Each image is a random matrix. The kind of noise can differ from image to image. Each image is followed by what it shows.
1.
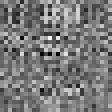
low rank plus noise
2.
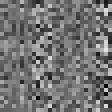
columns of uneven size
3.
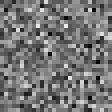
independent entries
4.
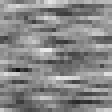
streaked along the rows
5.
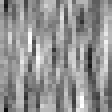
streaked along the columns
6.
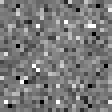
heavy tails
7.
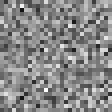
independent entries
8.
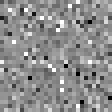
heavy tails
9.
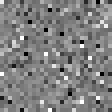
heavy tails
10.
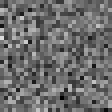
independent entries
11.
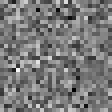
low rank plus noise
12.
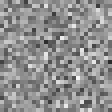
independent entries
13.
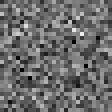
independent entries
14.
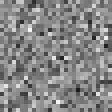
independent entries
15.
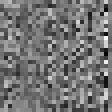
columns of uneven size
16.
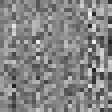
columns of uneven size
